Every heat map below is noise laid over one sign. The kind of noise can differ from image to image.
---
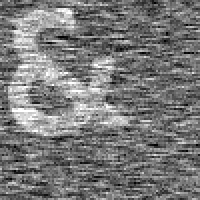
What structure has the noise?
streaked along the rows
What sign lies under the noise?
ampersand
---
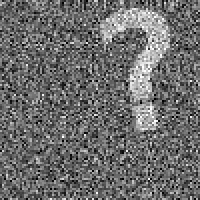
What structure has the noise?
low rank plus noise
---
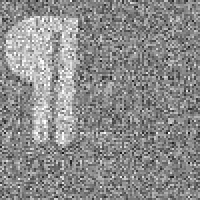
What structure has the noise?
low rank plus noise
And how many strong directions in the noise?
two
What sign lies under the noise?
pilcrow
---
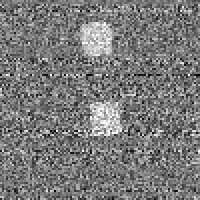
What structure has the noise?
rows of uneven size
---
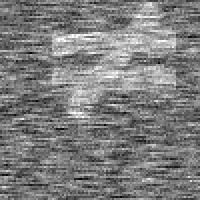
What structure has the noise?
streaked along the rows
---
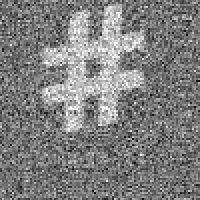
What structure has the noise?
low rank plus noise
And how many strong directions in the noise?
one
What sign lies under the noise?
hash sign
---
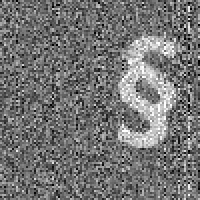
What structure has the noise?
columns of uneven size
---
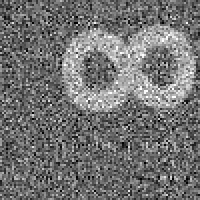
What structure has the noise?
low rank plus noise
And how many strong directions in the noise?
three or four
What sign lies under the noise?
infinity sign
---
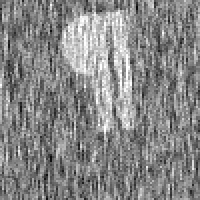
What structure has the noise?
streaked along the columns
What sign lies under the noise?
pilcrow
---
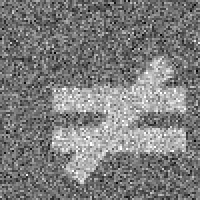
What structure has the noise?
independent entries
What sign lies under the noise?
not-equal sign
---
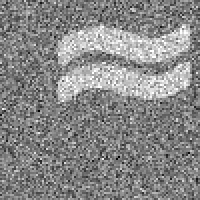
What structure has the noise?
independent entries
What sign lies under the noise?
approximately sign
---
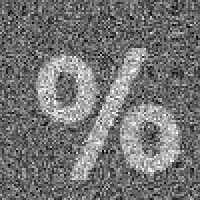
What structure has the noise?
low rank plus noise
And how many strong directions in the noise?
one
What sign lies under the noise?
percent sign
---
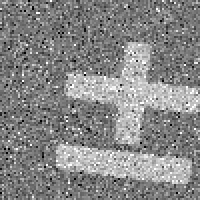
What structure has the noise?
heavy tails
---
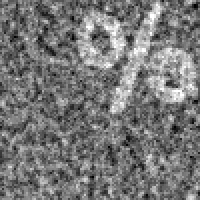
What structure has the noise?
blotchy
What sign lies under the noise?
percent sign
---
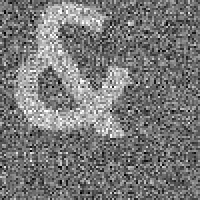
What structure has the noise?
low rank plus noise
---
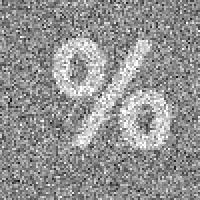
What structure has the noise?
independent entries
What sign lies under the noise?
percent sign
